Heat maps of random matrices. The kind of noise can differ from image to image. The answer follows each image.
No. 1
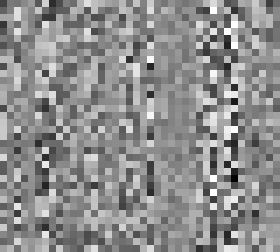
columns of uneven size
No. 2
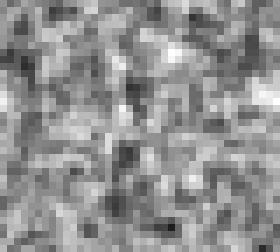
blotchy
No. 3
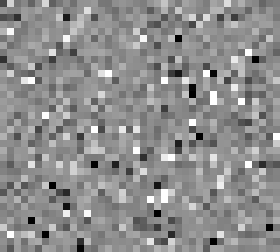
heavy tails
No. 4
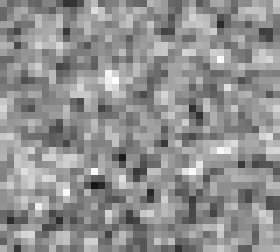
blotchy
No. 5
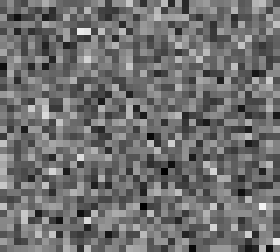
independent entries
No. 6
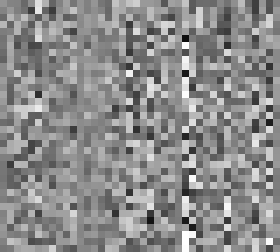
columns of uneven size
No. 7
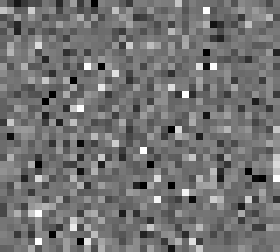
heavy tails
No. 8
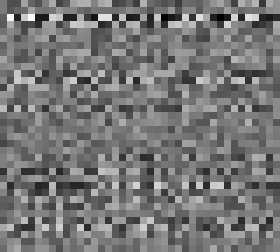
rows of uneven size
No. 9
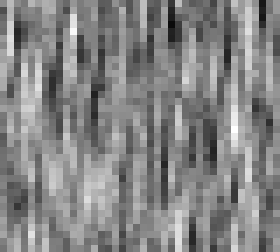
streaked along the columns
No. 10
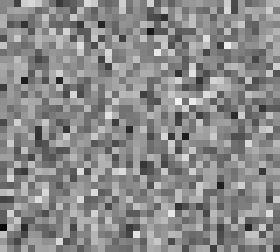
independent entries
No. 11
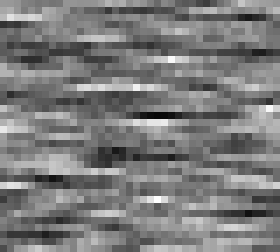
streaked along the rows
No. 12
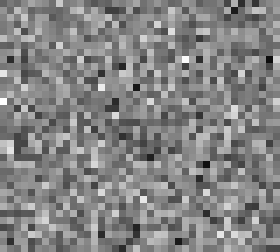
independent entries
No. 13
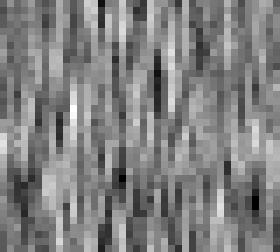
streaked along the columns
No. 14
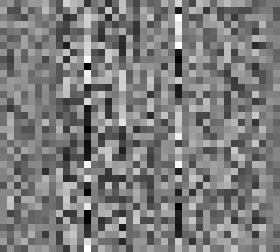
columns of uneven size
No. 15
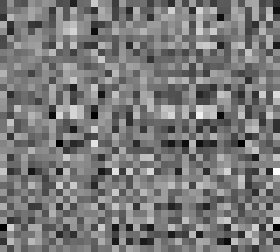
low rank plus noise
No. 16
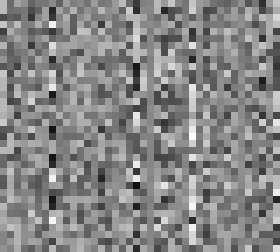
columns of uneven size
